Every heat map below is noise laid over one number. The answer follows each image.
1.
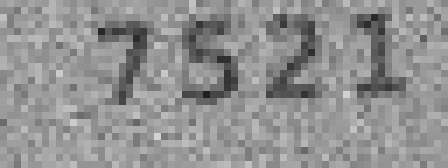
7521
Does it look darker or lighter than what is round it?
darker
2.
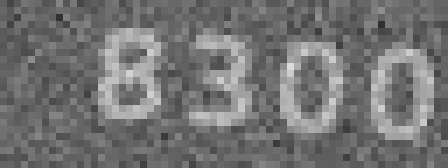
8300
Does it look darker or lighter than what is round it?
lighter
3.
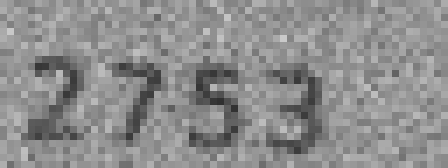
2753
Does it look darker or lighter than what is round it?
darker
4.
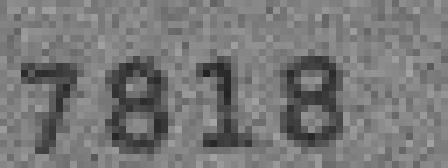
7818
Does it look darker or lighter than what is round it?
darker
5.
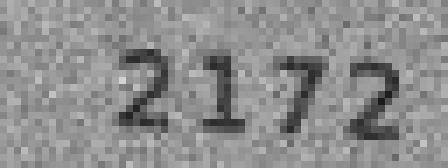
2172
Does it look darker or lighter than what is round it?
darker
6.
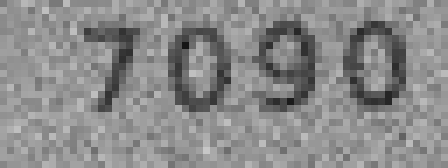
7090
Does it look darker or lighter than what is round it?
darker
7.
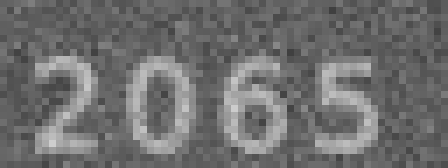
2065
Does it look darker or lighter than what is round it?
lighter
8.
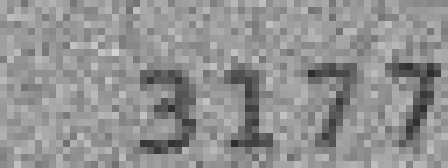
3177
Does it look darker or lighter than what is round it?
darker
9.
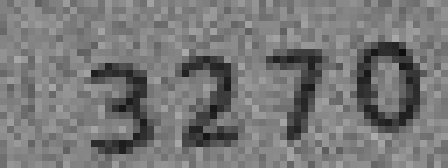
3270
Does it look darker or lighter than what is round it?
darker
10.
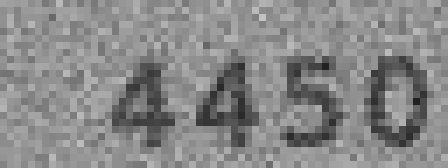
4450
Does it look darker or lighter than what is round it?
darker
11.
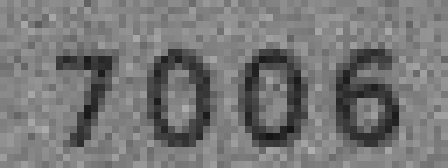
7006
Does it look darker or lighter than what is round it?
darker
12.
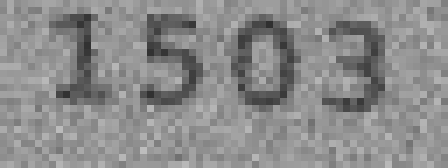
1503
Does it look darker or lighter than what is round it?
darker
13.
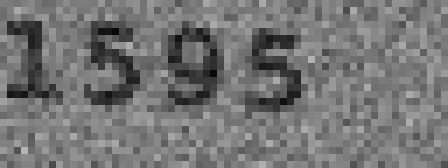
1595
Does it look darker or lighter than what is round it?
darker
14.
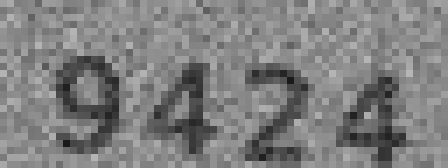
9424
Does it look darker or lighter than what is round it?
darker
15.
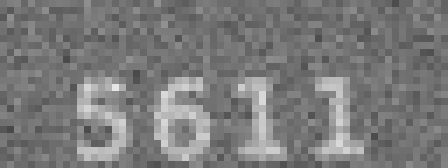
5611
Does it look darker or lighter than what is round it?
lighter
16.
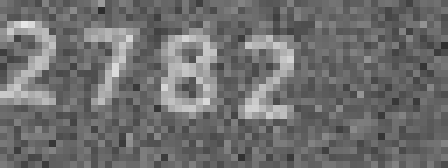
2782
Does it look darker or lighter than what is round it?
lighter
